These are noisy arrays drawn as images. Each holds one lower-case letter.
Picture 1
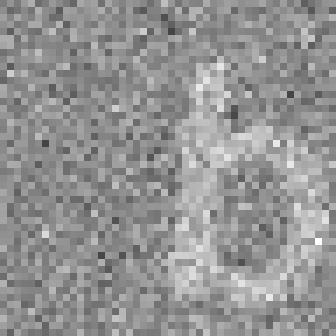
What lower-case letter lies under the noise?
b
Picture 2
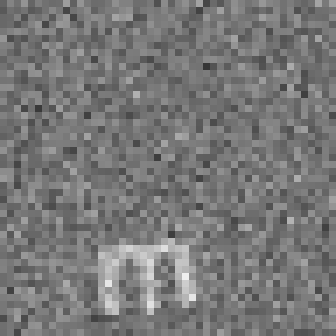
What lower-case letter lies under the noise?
m
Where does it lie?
bottom middle
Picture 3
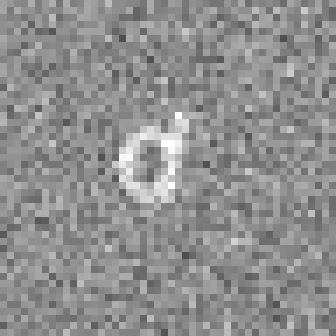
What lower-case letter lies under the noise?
d
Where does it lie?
centre
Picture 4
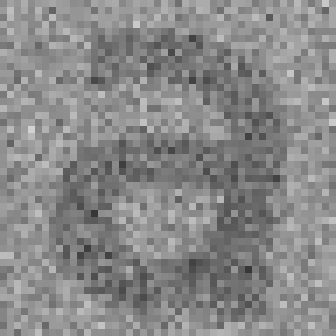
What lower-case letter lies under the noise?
a
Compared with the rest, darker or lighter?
darker
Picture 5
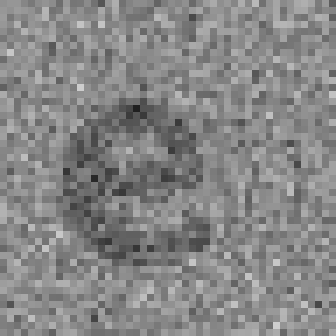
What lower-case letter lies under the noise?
e
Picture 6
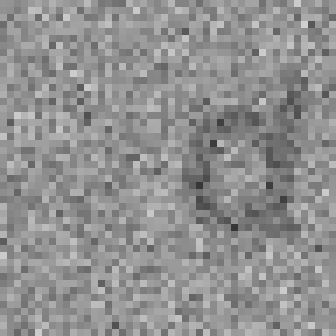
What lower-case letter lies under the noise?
d
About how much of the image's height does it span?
half
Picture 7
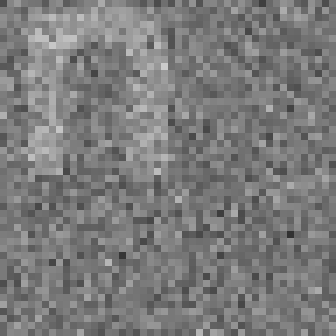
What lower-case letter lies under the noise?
n
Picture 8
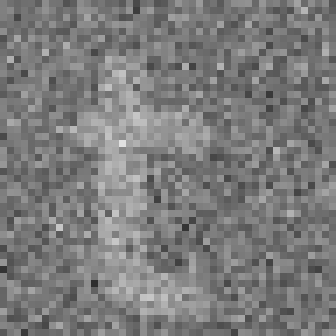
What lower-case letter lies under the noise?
t
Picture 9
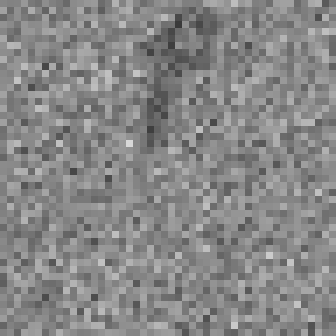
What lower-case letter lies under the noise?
f
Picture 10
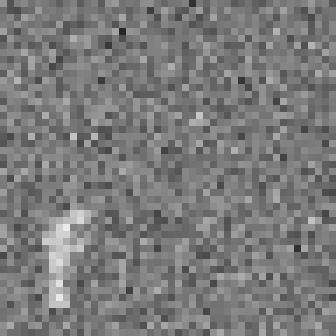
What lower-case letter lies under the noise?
f
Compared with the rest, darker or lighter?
lighter
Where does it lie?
bottom left
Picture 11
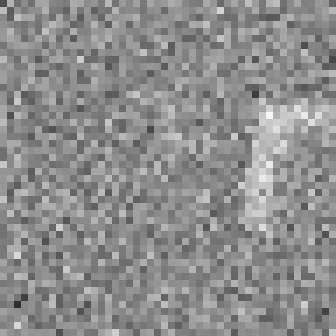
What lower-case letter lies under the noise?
r
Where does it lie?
middle right
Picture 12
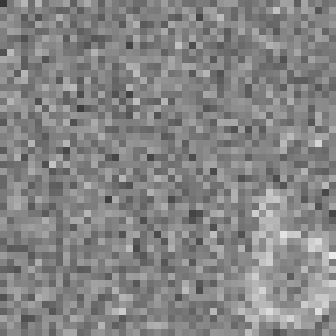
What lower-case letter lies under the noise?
b
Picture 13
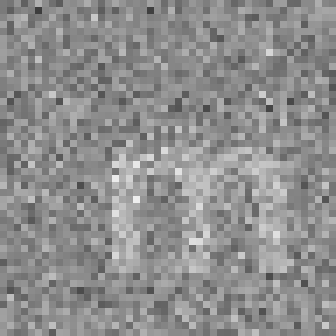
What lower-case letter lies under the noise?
m
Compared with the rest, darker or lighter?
lighter
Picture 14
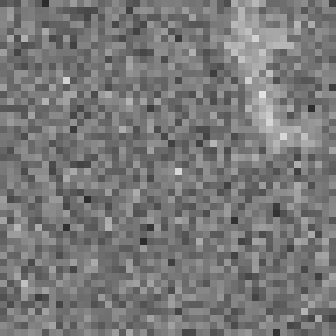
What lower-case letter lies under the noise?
t
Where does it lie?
top right
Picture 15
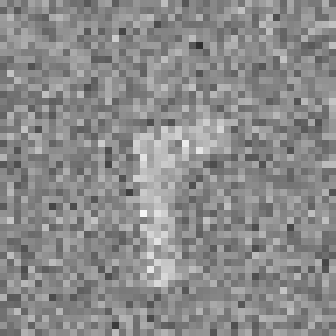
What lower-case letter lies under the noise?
r
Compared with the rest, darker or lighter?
lighter
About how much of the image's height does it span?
half
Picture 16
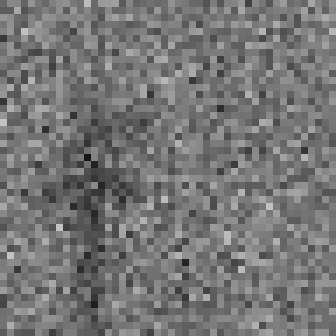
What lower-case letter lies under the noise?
f
